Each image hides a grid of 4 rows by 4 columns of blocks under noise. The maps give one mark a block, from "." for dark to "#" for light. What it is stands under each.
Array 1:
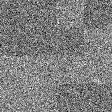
. . # .
. . . #
# # # #
# # . .
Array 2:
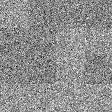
# . . .
. . # #
. . # .
# # # #
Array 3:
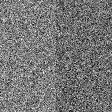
# # . .
# # . .
# # . .
# # . .
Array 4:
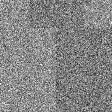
# . . #
# # . .
# # . .
# # . .
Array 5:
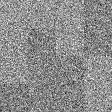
# # # .
# . # .
# . . #
. . . #
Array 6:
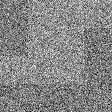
. # # #
. # # .
# # # .
. . . .
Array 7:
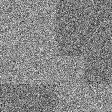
# # . .
# # . .
# # # .
. . # #
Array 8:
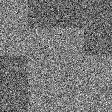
# . . .
# # # .
. # # #
. # # #
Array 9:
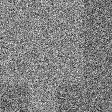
# # # .
# # # .
# # # .
. # . .
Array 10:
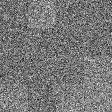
. # . .
. . . .
. . . #
# . # #
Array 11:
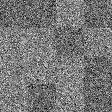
. . # .
# # . #
# # # .
# . # .
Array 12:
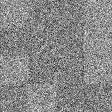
# . . #
. . . #
# . . #
. # . .
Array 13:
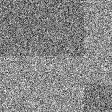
. . . #
. . . #
# # # #
# # # .
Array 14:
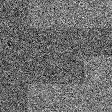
. # # #
. . . .
. . . #
. # # #
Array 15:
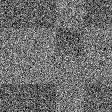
. . # .
# # . #
# # # #
. . # .
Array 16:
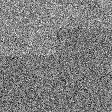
# # # #
# # . .
. . . .
. . . .
